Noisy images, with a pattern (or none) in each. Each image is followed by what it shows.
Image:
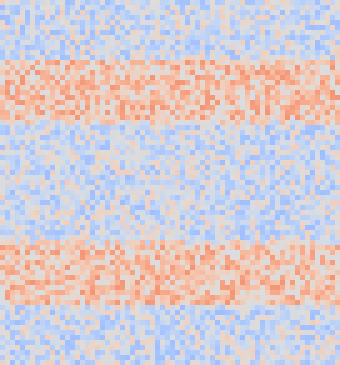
horizontal stripes
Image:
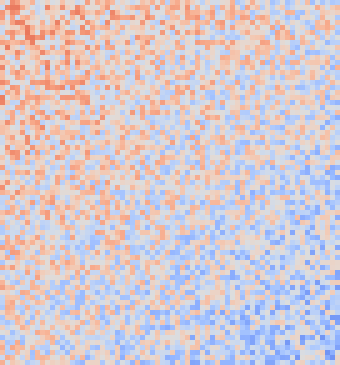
a smooth slope
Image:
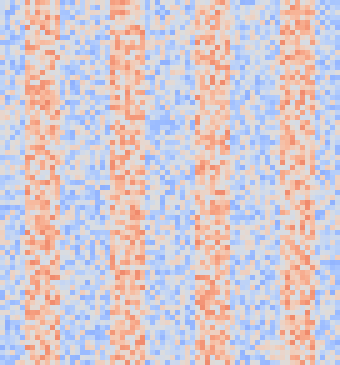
vertical stripes
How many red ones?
4
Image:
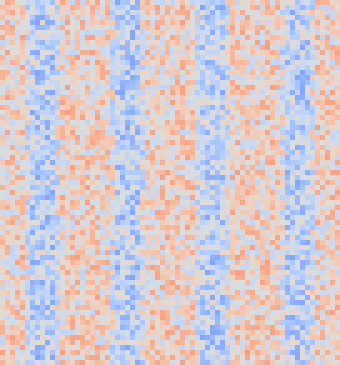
vertical stripes
